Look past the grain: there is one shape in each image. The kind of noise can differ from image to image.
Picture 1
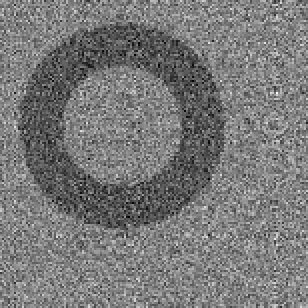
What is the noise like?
low rank plus noise
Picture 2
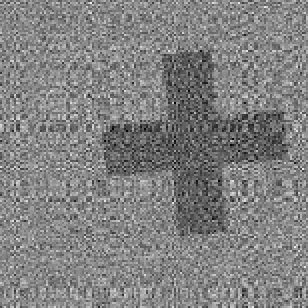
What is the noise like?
low rank plus noise
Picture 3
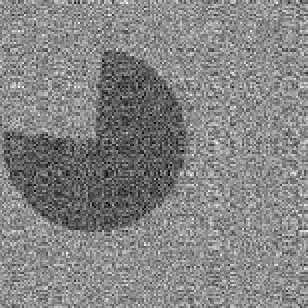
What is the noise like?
low rank plus noise
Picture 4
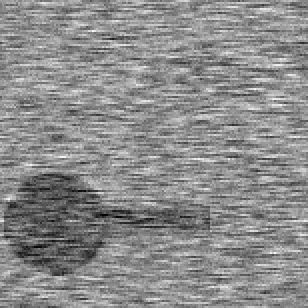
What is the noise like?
streaked along the rows
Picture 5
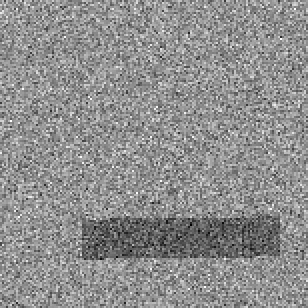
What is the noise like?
independent entries
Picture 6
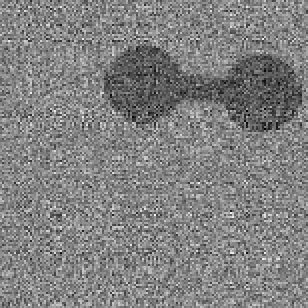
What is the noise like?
low rank plus noise
